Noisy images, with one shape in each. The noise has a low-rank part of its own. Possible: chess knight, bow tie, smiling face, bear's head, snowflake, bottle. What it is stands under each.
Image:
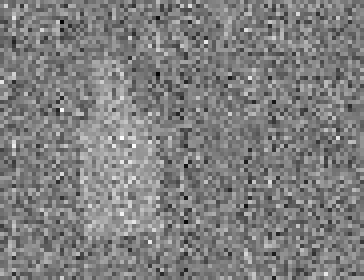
light bottle
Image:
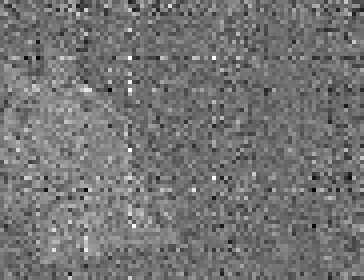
light chess knight
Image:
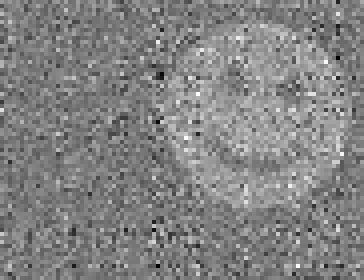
light smiling face
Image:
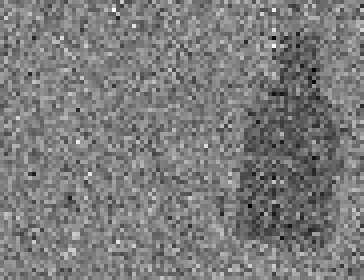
dark bottle
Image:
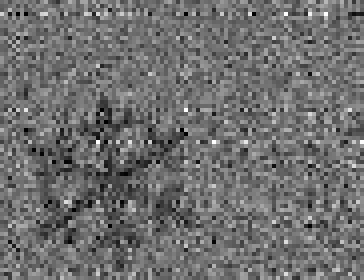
dark snowflake
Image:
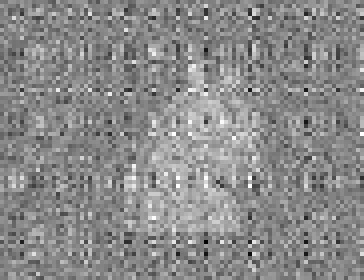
light chess knight
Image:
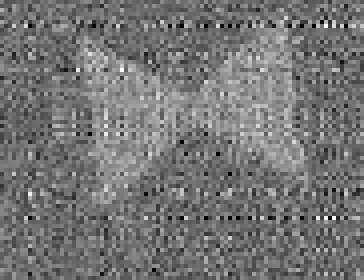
light bow tie
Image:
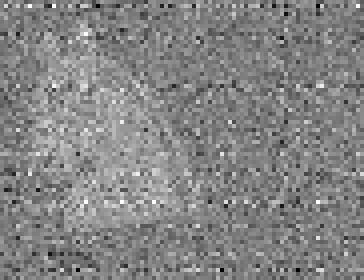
light chess knight
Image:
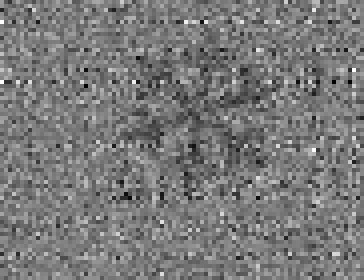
dark snowflake
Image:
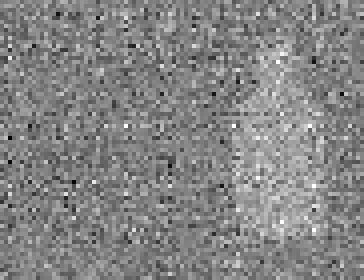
light bottle
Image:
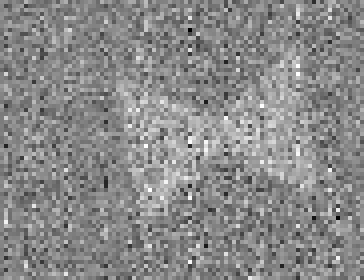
light bow tie
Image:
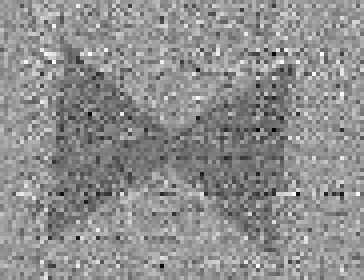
dark bow tie
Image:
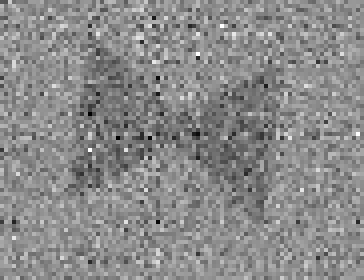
dark bow tie
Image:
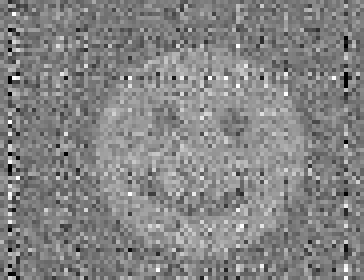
light smiling face
